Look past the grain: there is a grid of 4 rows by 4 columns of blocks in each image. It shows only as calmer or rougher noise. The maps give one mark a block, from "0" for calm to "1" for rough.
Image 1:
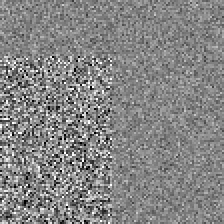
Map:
0 0 0 0
1 1 0 0
1 1 0 0
1 1 0 0
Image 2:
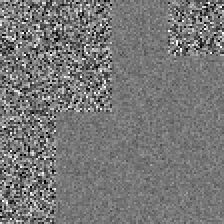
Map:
1 1 0 1
1 1 0 0
1 0 0 0
1 0 0 0
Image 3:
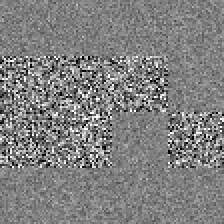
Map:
0 0 0 0
1 1 1 0
1 1 0 1
0 0 0 0
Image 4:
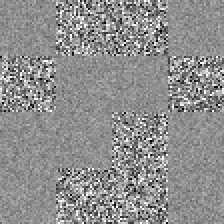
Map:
0 1 1 0
1 0 0 1
0 0 1 0
0 1 1 0
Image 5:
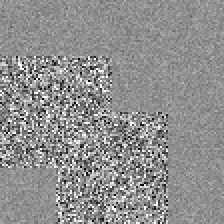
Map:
0 0 0 0
1 1 0 0
1 1 1 0
0 1 1 0
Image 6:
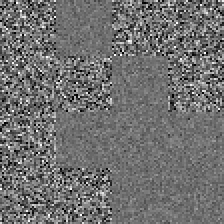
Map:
1 0 1 1
1 1 0 1
1 0 0 0
1 1 0 0
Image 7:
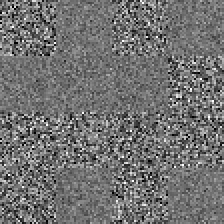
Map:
1 0 1 0
0 0 0 1
1 1 1 1
1 0 1 0
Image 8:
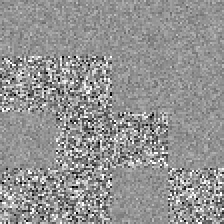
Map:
0 0 0 0
1 1 0 0
0 1 1 0
1 1 0 1
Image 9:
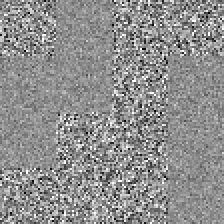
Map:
1 0 1 1
0 0 1 0
0 1 1 0
1 1 1 0
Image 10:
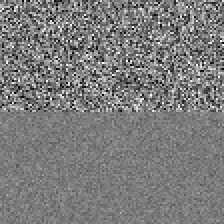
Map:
1 1 1 1
1 1 1 1
0 0 0 0
0 0 0 0
